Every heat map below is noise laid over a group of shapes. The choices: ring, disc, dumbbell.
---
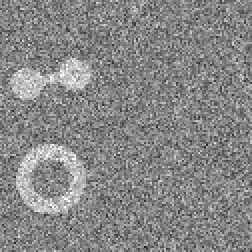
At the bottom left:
ring
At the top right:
nothing
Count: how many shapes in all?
2
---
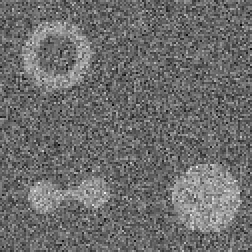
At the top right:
nothing
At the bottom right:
disc
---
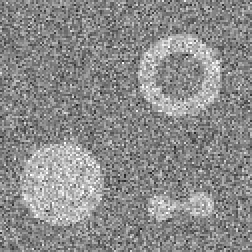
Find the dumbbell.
bottom right
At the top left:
nothing
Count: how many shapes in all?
3
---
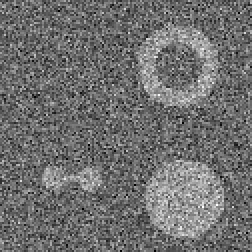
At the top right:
ring
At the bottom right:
disc
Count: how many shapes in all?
3
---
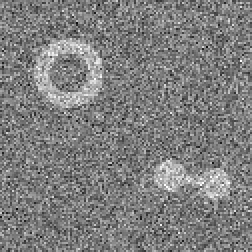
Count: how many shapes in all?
2
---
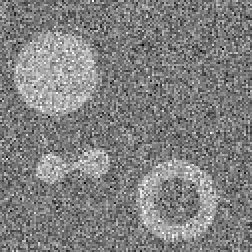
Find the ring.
bottom right
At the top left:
disc
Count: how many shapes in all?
3
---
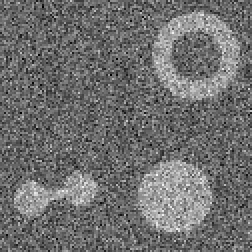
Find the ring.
top right
